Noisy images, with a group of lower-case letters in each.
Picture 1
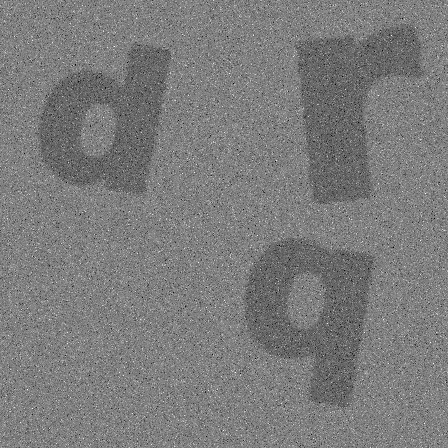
top left: d; top right: r; bottom right: q
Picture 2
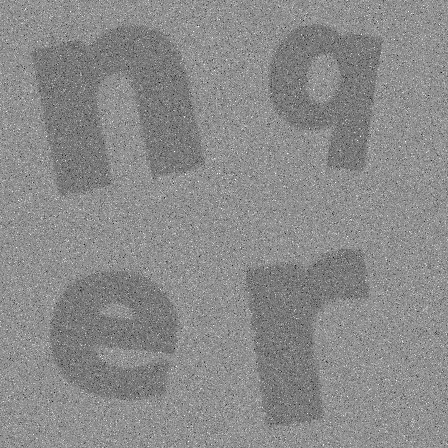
top left: n; top right: q; bottom left: e; bottom right: r
